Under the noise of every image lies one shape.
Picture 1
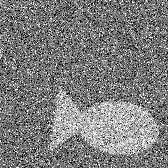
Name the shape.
fish
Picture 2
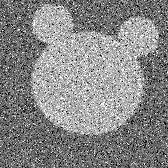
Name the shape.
bear's head
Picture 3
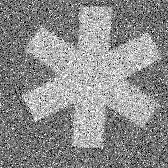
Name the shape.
asterisk
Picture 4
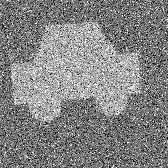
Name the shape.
car
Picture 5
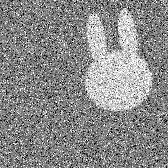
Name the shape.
rabbit's head
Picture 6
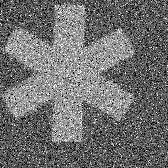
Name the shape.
asterisk
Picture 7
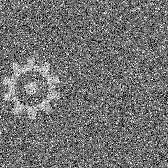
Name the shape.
gear
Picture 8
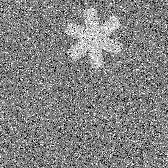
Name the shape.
asterisk
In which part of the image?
top middle
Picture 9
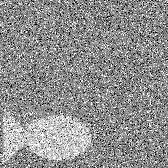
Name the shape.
fish
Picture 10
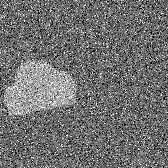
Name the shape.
cloud
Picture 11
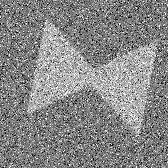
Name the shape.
bow tie
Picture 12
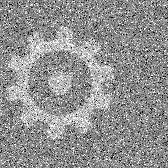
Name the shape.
gear
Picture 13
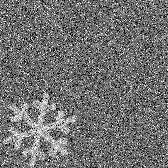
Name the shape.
snowflake
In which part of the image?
bottom left
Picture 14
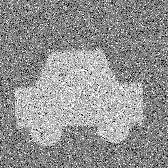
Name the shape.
car
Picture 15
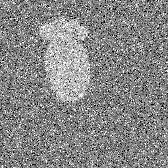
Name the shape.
footprint
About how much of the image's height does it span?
half
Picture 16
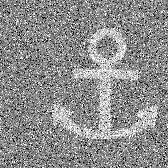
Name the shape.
anchor
